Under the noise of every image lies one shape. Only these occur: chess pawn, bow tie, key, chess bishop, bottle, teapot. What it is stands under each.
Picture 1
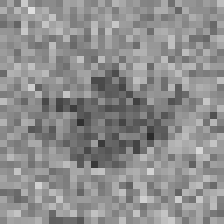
teapot
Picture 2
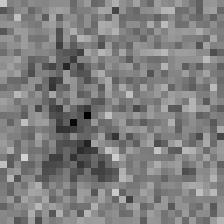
chess bishop
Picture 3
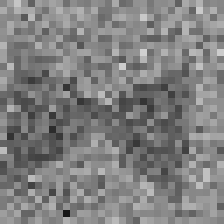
bow tie
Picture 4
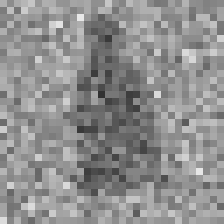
bottle
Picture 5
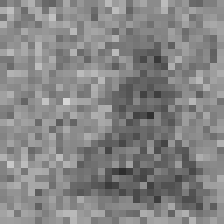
chess pawn
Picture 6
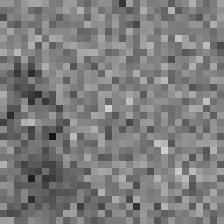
chess bishop
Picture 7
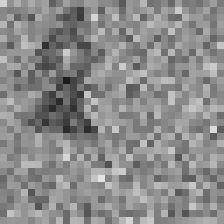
chess bishop
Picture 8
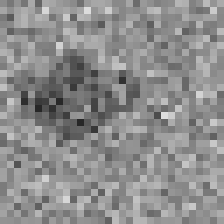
teapot
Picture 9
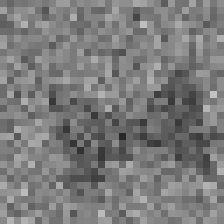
bow tie
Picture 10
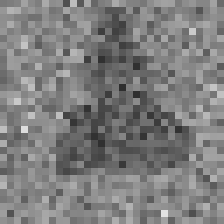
chess pawn
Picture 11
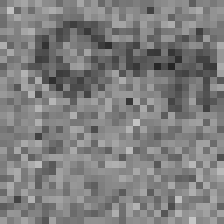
key
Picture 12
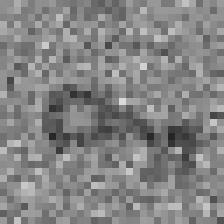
key
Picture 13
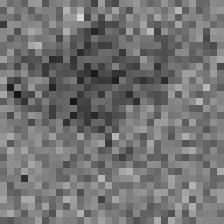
teapot
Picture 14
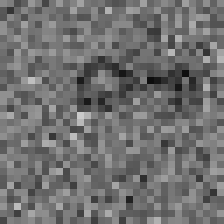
key
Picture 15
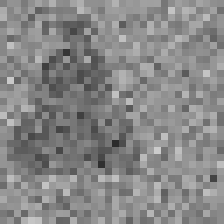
chess pawn
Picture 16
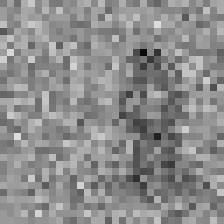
chess bishop
